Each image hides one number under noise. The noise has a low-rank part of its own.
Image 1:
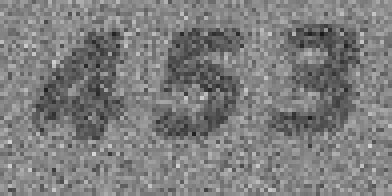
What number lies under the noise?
453
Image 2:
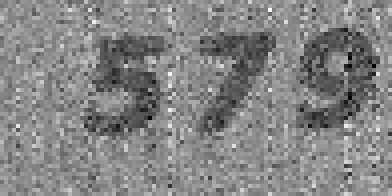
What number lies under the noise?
579
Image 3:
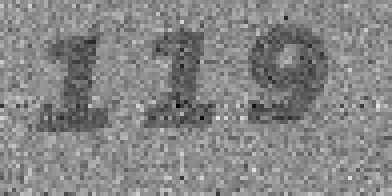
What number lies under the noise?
119
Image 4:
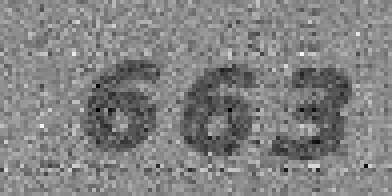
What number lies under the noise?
663
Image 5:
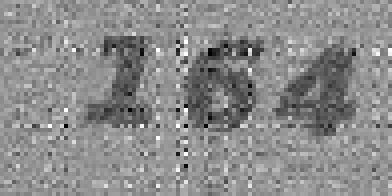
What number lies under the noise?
164
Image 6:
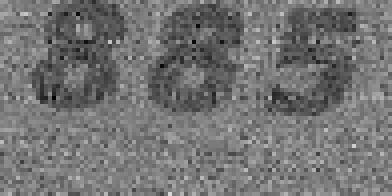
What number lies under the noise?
885
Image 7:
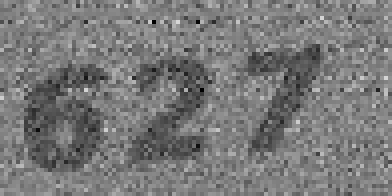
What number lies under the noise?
627
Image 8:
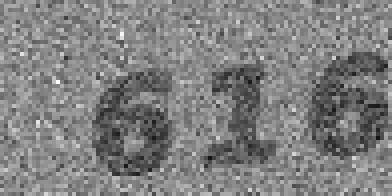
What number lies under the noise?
616
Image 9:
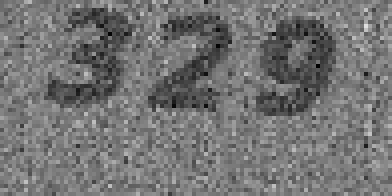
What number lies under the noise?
329
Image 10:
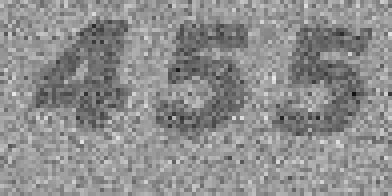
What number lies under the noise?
455
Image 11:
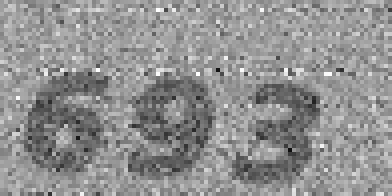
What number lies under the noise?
693
